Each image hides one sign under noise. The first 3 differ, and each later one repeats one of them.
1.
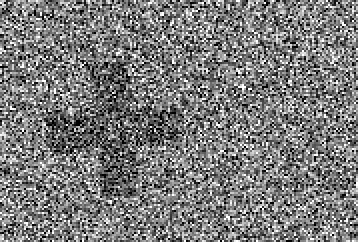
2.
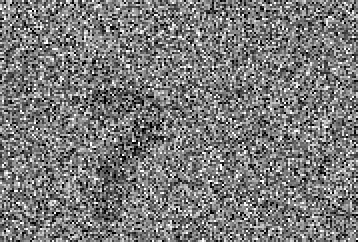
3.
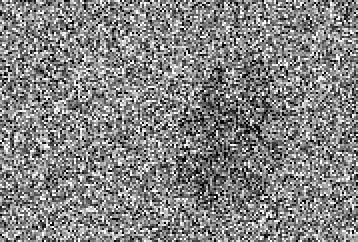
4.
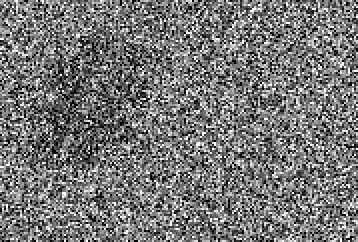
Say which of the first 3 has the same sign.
3
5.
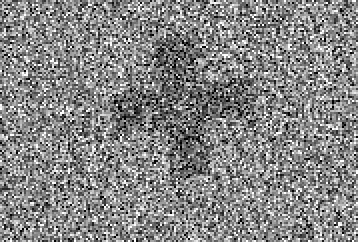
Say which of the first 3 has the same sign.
1
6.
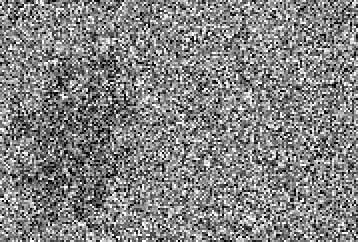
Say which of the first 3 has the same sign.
3
